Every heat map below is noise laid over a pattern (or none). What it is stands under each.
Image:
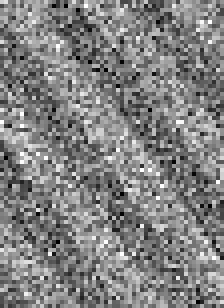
diagonal stripes
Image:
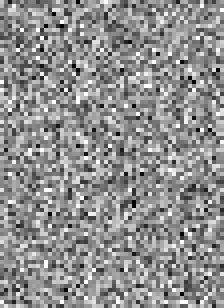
only noise
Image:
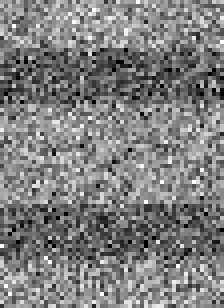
horizontal stripes
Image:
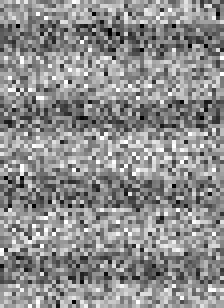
horizontal stripes
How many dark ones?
4
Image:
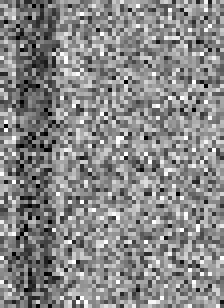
one vertical stripe
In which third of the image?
left
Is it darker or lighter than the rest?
darker
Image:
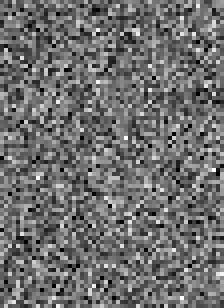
only noise
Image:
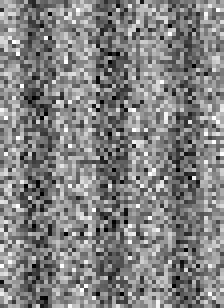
vertical stripes
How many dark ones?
3
